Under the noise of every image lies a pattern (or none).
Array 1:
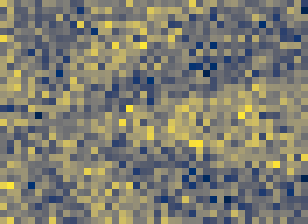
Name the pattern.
spokes from one point
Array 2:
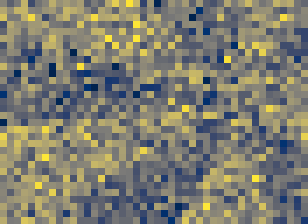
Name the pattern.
spokes from one point
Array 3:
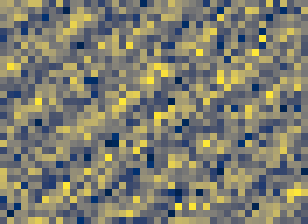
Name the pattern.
diagonal stripes
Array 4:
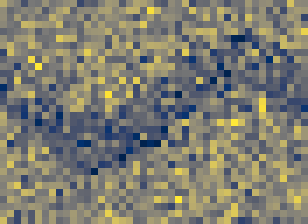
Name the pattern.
a wavy band
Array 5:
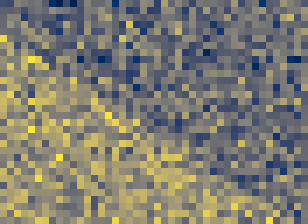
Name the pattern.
a sharp edge
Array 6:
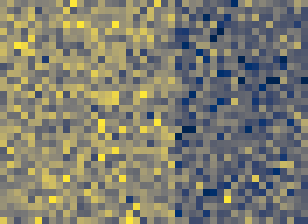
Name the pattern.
a sharp edge
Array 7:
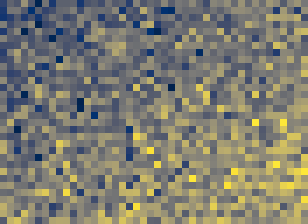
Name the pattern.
a smooth slope
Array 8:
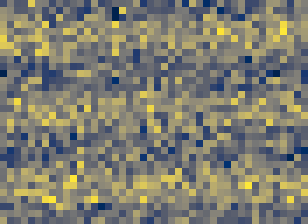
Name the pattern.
horizontal stripes
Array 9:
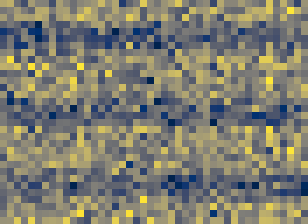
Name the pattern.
horizontal stripes
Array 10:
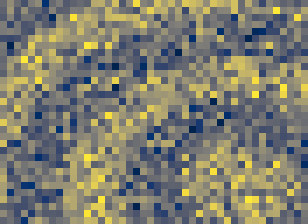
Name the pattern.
rings round one point
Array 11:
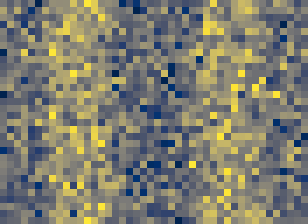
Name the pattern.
vertical stripes
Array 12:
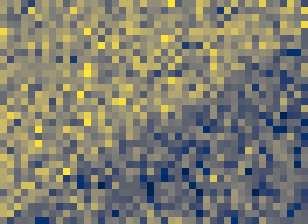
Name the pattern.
a sharp edge
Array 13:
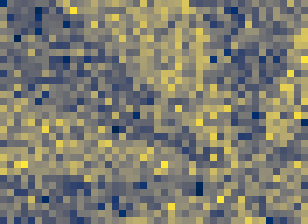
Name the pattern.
spokes from one point
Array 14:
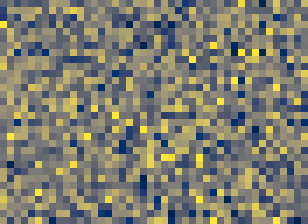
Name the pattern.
only noise
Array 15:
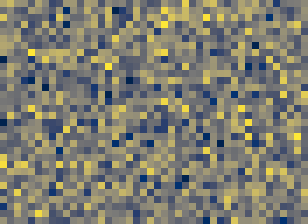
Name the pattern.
only noise
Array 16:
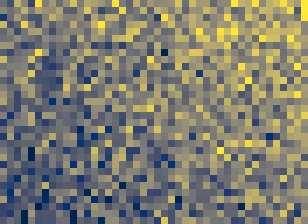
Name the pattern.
a smooth slope
